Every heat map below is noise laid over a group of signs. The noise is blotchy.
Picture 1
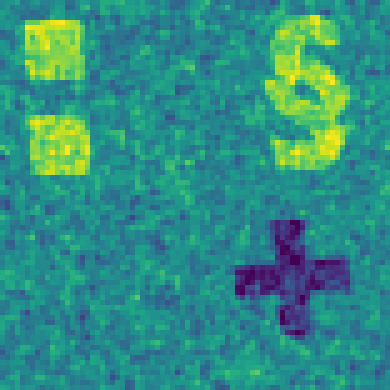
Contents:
top left: light colon; top right: light section sign; bottom right: dark plus sign
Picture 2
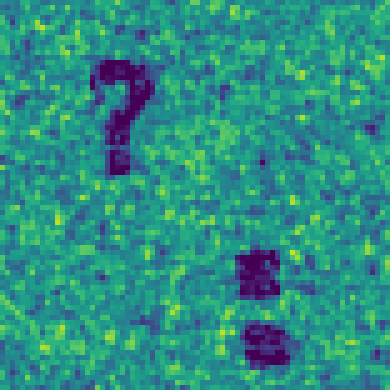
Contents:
top left: dark question mark; bottom right: dark colon
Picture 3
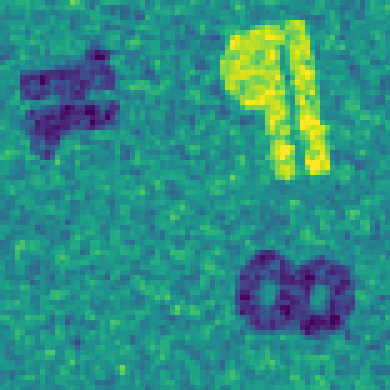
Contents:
top left: dark not-equal sign; top right: light pilcrow; bottom right: dark infinity sign
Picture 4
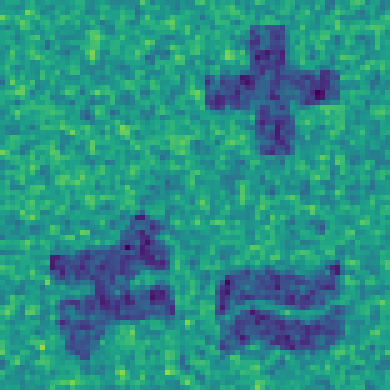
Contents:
top right: dark plus sign; bottom left: dark not-equal sign; bottom right: dark approximately sign
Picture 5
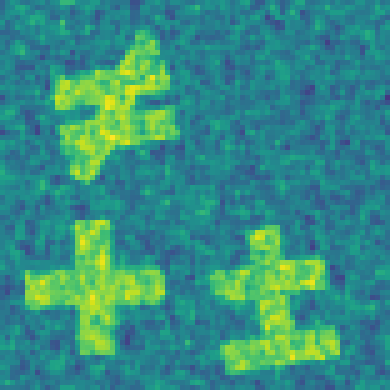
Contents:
top left: light not-equal sign; bottom left: light plus sign; bottom right: light plus-minus sign
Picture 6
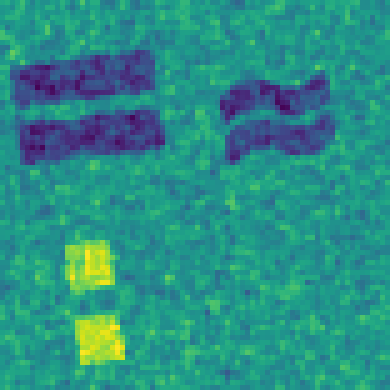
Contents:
top left: dark equals sign; top right: dark approximately sign; bottom left: light colon
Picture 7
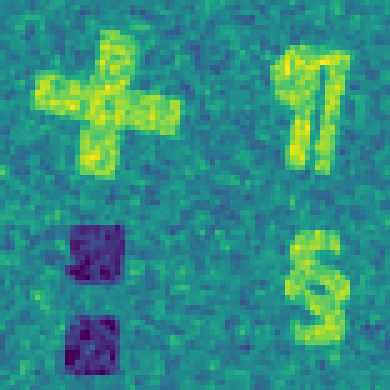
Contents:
top left: light plus sign; top right: light pilcrow; bottom left: dark colon; bottom right: light section sign
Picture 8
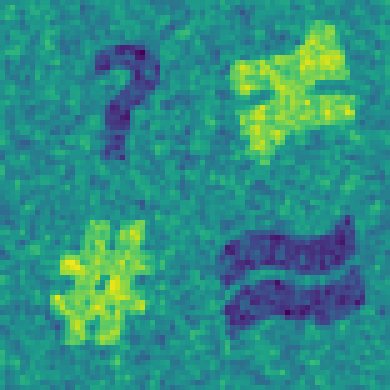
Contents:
top left: dark question mark; top right: light not-equal sign; bottom left: light hash sign; bottom right: dark approximately sign
